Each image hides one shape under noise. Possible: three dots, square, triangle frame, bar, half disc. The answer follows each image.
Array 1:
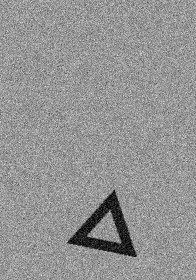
dark triangle frame, bottom middle
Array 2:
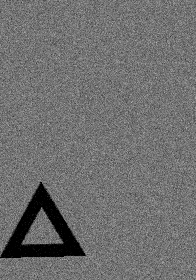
dark triangle frame, bottom left
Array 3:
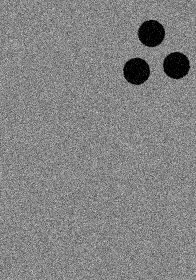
dark three dots, top right
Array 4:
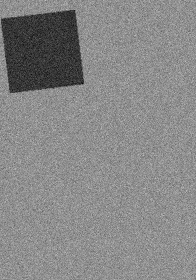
dark square, top left
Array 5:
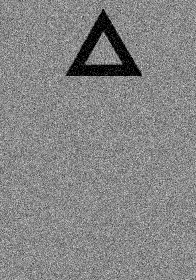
dark triangle frame, top middle
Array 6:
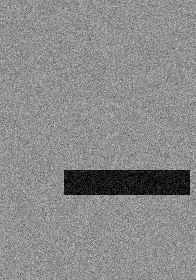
dark bar
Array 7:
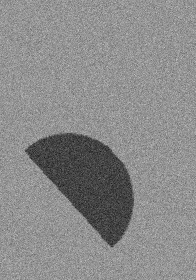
dark half disc
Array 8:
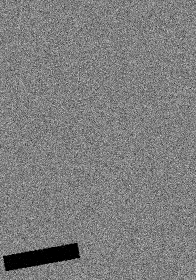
dark bar, bottom left
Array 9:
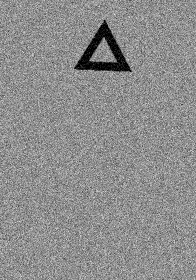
dark triangle frame, top middle
